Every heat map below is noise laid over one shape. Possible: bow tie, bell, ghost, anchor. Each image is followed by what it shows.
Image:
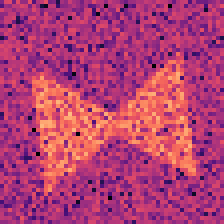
bow tie
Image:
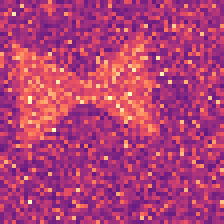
bow tie
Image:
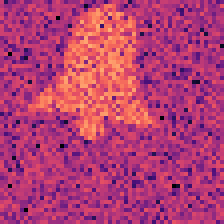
bell
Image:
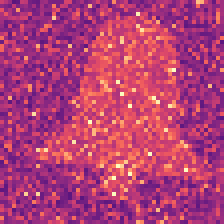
bell
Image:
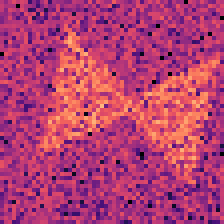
bow tie
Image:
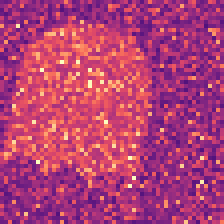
ghost
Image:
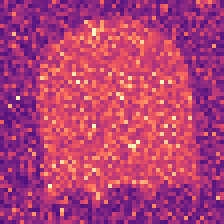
ghost
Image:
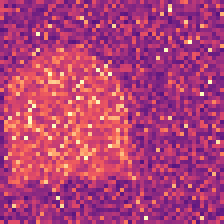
ghost
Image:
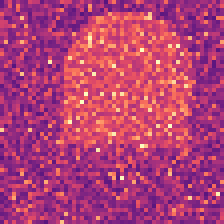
ghost
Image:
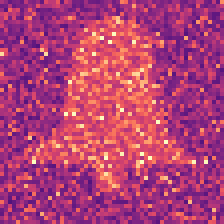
bell
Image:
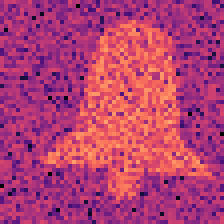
bell
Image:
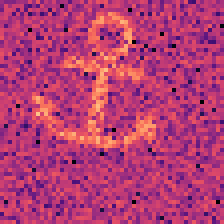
anchor
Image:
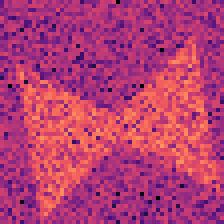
bow tie
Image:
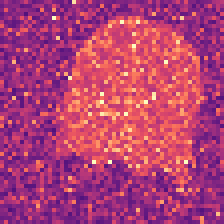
ghost
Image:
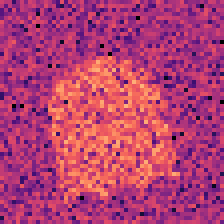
ghost
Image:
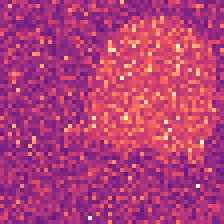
ghost
